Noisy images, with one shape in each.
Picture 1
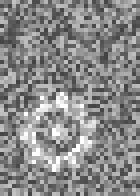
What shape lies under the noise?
gear
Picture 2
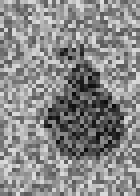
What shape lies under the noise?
pear
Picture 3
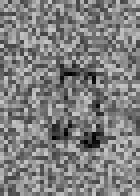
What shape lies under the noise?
pair of musical notes
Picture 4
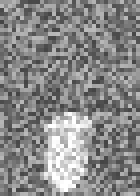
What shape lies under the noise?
footprint
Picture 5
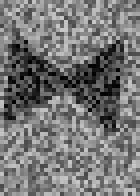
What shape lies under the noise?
bow tie
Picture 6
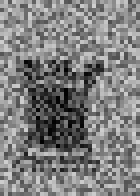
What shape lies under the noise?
chess rook
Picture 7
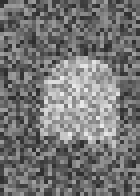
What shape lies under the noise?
ghost
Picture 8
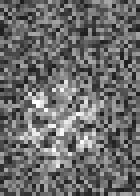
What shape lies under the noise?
snowflake
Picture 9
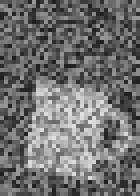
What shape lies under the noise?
cup
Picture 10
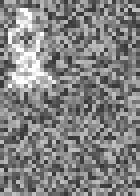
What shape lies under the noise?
chess bishop
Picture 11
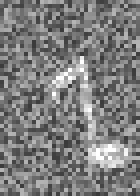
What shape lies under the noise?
musical note
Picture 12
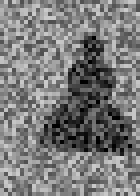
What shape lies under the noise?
chess pawn
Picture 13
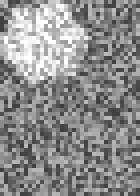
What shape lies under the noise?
flower
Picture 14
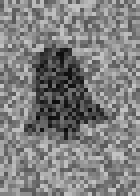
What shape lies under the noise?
bell
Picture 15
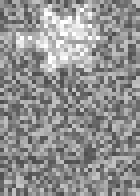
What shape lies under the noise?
turtle
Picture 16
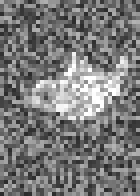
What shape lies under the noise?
teapot
